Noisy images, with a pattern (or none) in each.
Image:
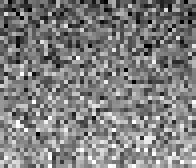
a smooth slope
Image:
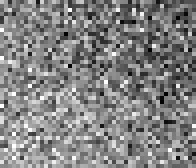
a smooth slope
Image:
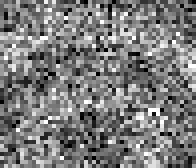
rings round one point
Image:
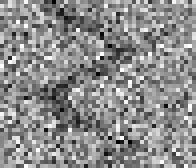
a wavy band
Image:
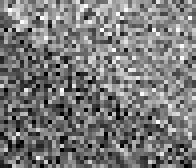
a sharp edge
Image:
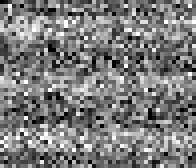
horizontal stripes
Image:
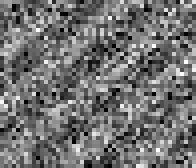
diagonal stripes
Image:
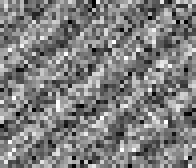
diagonal stripes
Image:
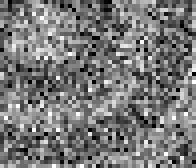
rings round one point
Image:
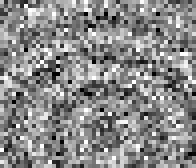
rings round one point
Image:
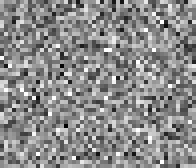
only noise
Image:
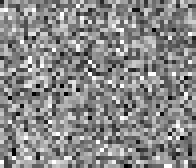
only noise
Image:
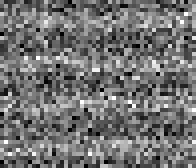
horizontal stripes
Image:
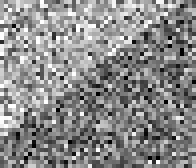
a sharp edge
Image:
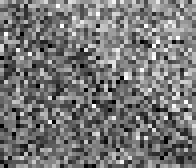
a sharp edge
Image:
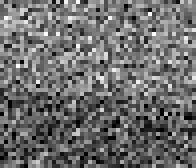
a sharp edge
